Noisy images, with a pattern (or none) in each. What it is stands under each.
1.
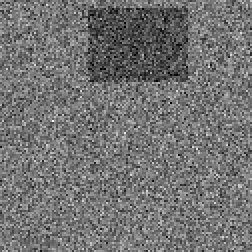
one block
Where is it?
top middle
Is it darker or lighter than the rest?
darker
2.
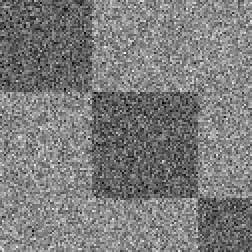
blocks along the diagonal
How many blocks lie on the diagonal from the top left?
3
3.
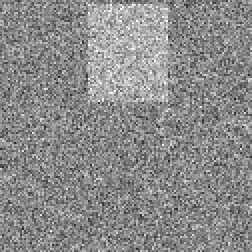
one block
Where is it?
top middle
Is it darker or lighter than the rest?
lighter
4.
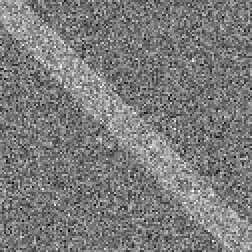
a diagonal band
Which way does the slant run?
top left to bottom right
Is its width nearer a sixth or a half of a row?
a sixth
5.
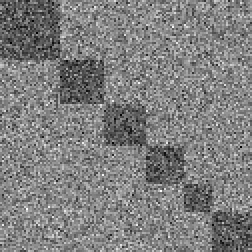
blocks along the diagonal
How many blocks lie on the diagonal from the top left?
6
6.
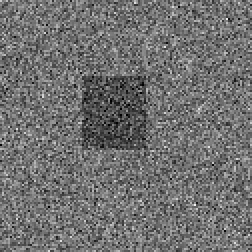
one block
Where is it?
centre
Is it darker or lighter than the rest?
darker
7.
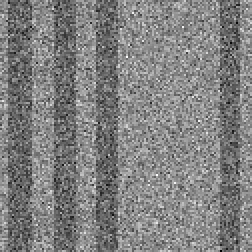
bands of columns
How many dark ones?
4
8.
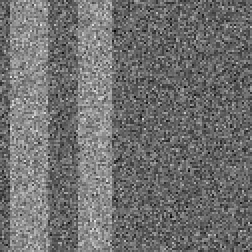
bands of columns
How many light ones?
2
